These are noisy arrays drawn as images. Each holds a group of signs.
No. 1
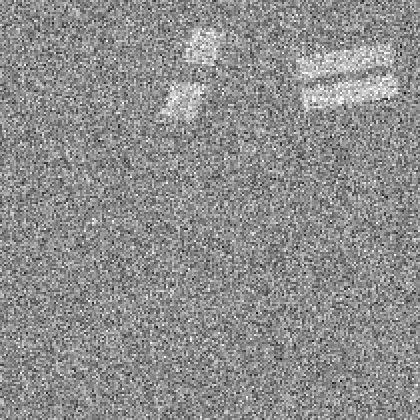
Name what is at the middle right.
nothing
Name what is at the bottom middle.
nothing
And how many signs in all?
2
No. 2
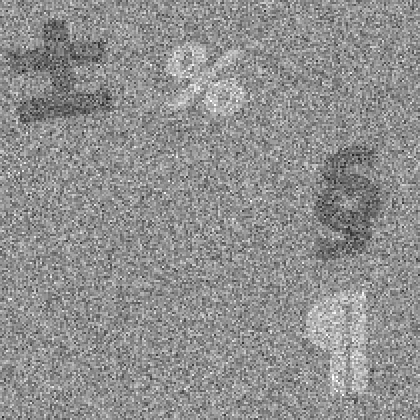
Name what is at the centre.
nothing
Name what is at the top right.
nothing
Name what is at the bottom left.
nothing
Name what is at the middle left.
nothing
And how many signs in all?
4
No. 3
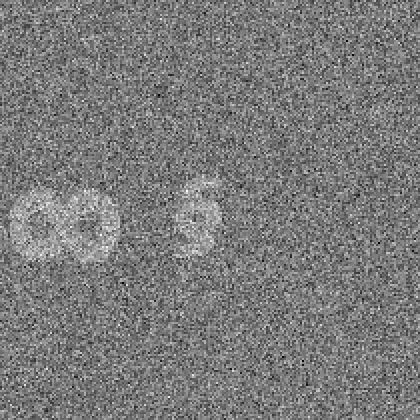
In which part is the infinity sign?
middle left
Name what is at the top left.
nothing
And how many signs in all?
2
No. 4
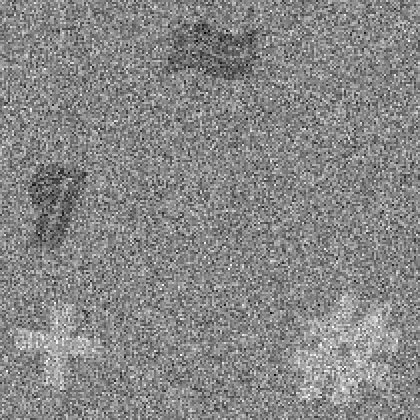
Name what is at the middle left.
pilcrow
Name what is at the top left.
nothing
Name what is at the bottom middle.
nothing
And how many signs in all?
4
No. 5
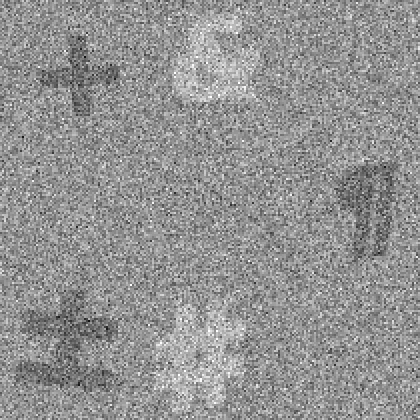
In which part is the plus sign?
top left
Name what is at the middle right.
pilcrow
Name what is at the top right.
nothing
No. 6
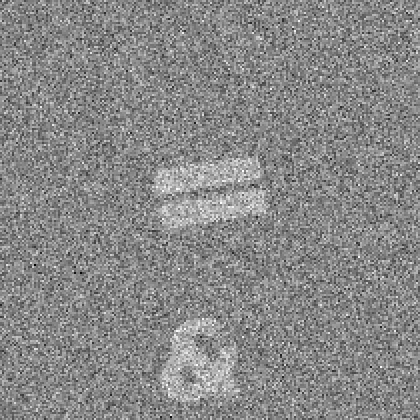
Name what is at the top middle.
nothing
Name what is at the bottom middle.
ampersand
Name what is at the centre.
equals sign
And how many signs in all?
2
